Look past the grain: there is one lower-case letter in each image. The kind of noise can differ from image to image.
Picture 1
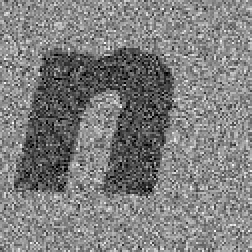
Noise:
low rank plus noise
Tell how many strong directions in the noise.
five to eight
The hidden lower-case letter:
n
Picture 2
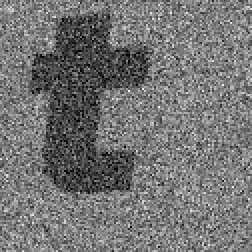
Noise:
independent entries
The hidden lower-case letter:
t
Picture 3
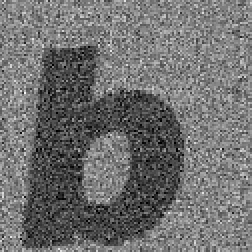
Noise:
low rank plus noise
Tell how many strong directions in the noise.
five to eight
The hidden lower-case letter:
b
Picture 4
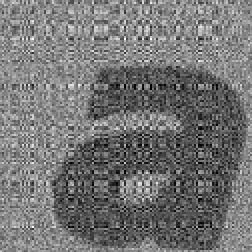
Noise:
low rank plus noise
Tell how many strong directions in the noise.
one
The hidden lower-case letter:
a
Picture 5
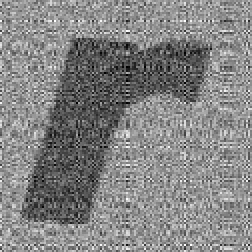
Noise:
low rank plus noise
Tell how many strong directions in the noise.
one
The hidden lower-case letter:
r
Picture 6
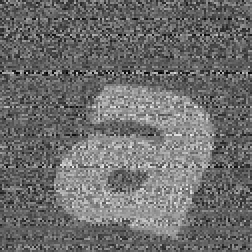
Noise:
rows of uneven size
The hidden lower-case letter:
a
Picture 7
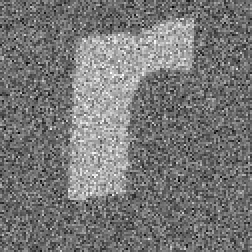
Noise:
independent entries
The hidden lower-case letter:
r
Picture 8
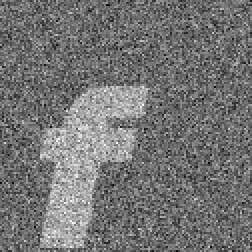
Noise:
independent entries
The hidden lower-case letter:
f
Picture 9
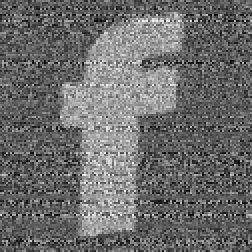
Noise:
rows of uneven size
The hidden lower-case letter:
f
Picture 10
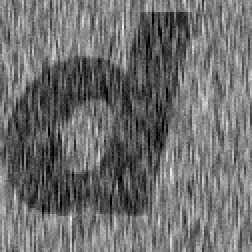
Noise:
streaked along the columns
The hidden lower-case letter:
d
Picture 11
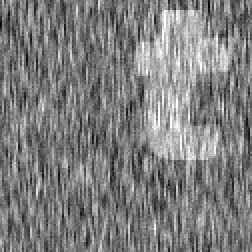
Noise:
streaked along the columns
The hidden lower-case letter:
t
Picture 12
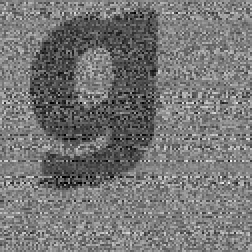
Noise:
rows of uneven size
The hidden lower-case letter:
g
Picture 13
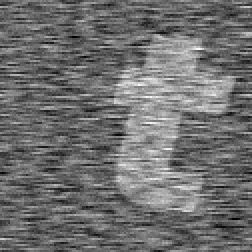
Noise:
streaked along the rows
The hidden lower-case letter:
t
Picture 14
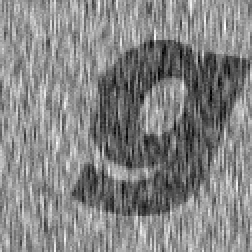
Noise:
streaked along the columns
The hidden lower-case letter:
g
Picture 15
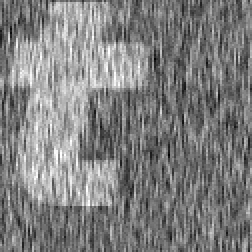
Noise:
streaked along the columns
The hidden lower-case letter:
t
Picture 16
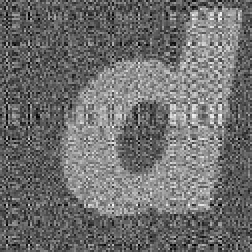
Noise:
low rank plus noise
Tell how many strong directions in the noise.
one
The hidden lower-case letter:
d
